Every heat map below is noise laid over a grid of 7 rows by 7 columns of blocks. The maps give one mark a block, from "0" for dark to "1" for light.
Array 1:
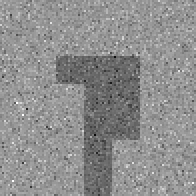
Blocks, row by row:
1 1 1 1 1 1 1
1 1 1 1 1 1 1
1 1 0 0 0 1 1
1 1 1 0 0 1 1
1 1 1 0 0 1 1
1 1 1 0 1 1 1
1 1 1 0 1 1 1
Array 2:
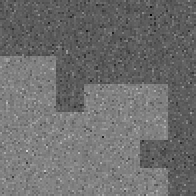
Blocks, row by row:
0 0 0 0 0 0 0
0 0 0 0 0 0 0
1 1 0 0 0 0 0
1 1 0 1 1 1 0
1 1 1 1 1 1 0
1 1 1 1 1 0 0
1 1 1 1 1 1 0
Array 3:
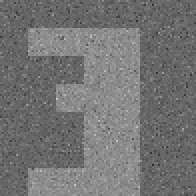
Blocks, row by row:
0 0 0 0 0 0 0
0 1 1 1 1 0 0
0 0 0 1 1 0 0
0 0 1 1 1 0 0
0 0 0 1 1 0 0
0 0 0 1 1 0 0
0 1 1 1 1 0 0
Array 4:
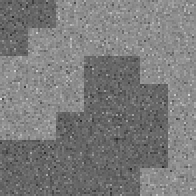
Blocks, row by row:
0 0 1 1 1 1 1
0 1 1 1 1 1 1
1 1 1 0 0 1 1
1 1 1 0 0 0 1
1 1 0 0 0 0 1
0 0 0 0 0 0 1
0 0 0 0 0 1 1
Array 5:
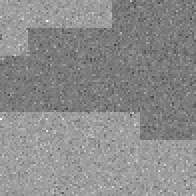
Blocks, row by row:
1 1 1 1 0 0 0
1 0 0 0 0 0 0
0 0 0 0 0 0 0
0 0 0 0 0 0 0
1 1 1 1 1 0 0
1 1 1 1 1 1 1
1 1 1 1 1 1 1
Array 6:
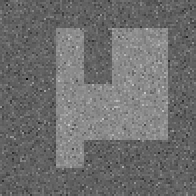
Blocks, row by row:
0 0 0 0 0 0 0
0 0 1 0 1 1 0
0 0 1 0 1 1 0
0 0 1 1 1 1 0
0 0 1 1 1 1 0
0 0 1 0 0 0 0
0 0 0 0 0 0 0
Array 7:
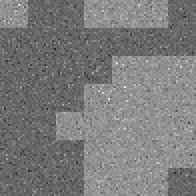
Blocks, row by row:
1 0 0 1 1 1 0
0 0 0 0 0 0 0
0 0 0 0 1 1 1
0 0 0 1 1 1 1
0 0 1 1 1 1 1
0 0 0 1 1 1 1
0 0 0 1 1 1 0
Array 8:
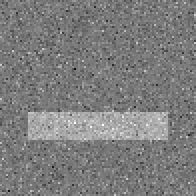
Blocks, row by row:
0 0 0 0 0 0 0
0 0 0 0 0 0 0
0 0 0 0 0 0 0
0 0 0 0 0 0 0
0 1 1 1 1 1 0
0 0 0 0 0 0 0
0 0 0 0 0 0 0
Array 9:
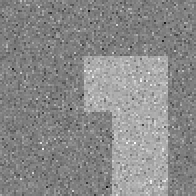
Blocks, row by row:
0 0 0 0 0 0 0
0 0 0 0 0 0 0
0 0 0 1 1 1 0
0 0 0 1 1 1 0
0 0 0 0 1 1 0
0 0 0 0 1 1 0
0 0 0 0 1 1 0
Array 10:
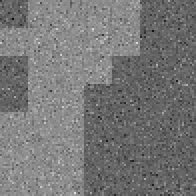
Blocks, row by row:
0 1 1 1 1 0 0
1 1 1 1 1 0 0
0 1 1 1 0 0 0
0 1 1 0 0 0 0
1 1 1 0 0 0 0
1 1 1 0 0 0 0
1 1 1 0 0 0 0
